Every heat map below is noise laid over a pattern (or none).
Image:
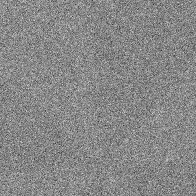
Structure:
spokes from one point
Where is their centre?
bottom middle
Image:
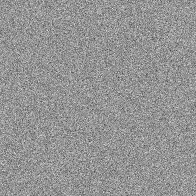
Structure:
only noise
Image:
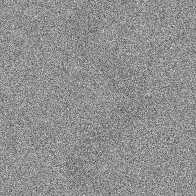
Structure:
a wavy band
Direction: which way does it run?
top to bottom
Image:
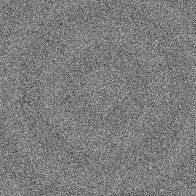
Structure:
rings round one point
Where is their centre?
centre
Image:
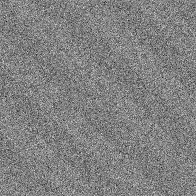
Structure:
diagonal stripes
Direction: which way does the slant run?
top left to bottom right
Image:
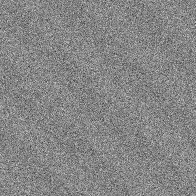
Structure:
diagonal stripes
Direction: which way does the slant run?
top left to bottom right
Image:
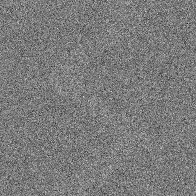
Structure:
a wavy band
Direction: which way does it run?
top to bottom
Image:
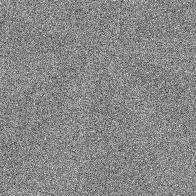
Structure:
spokes from one point
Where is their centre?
top middle
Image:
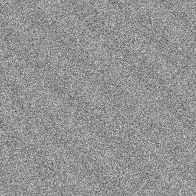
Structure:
diagonal stripes
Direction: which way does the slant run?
top left to bottom right
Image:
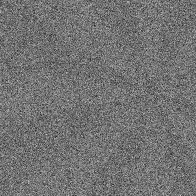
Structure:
spokes from one point
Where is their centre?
middle right
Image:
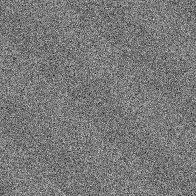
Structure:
diagonal stripes
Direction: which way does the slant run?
top left to bottom right
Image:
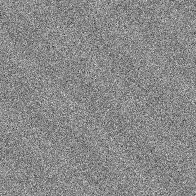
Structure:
diagonal stripes
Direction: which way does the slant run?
top left to bottom right
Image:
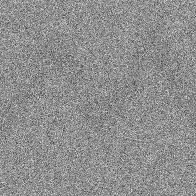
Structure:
a wavy band
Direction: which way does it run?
left to right
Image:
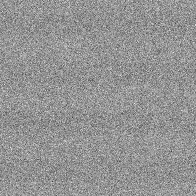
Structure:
horizontal stripes
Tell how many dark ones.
4
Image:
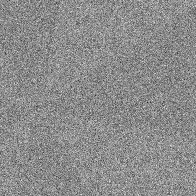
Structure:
spokes from one point
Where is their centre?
middle left
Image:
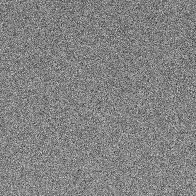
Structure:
a smooth slope
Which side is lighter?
bottom
